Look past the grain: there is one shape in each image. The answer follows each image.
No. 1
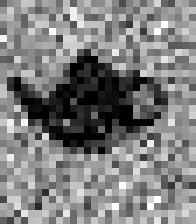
teapot
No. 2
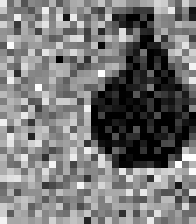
pear
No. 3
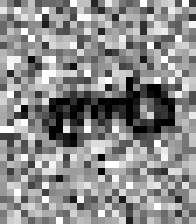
key
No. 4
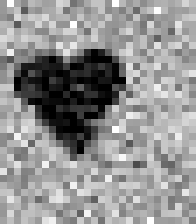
heart
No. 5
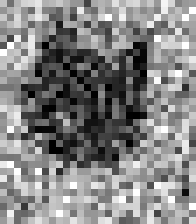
cat's head
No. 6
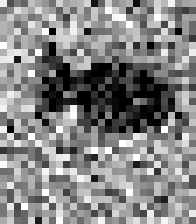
fish
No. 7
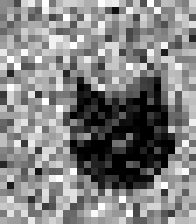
cat's head
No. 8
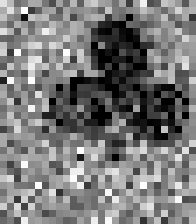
club
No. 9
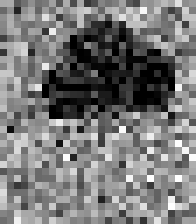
cloud
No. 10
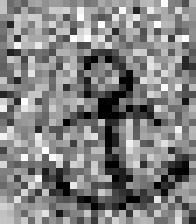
anchor
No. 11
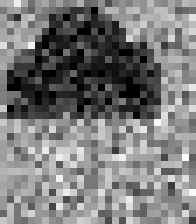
cloud
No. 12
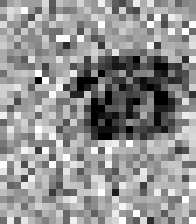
telephone
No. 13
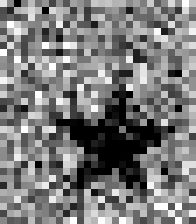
star
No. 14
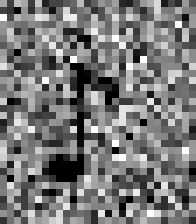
musical note
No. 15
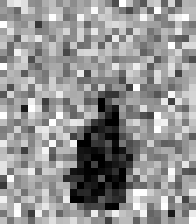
bottle
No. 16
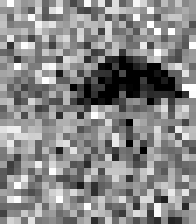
umbrella
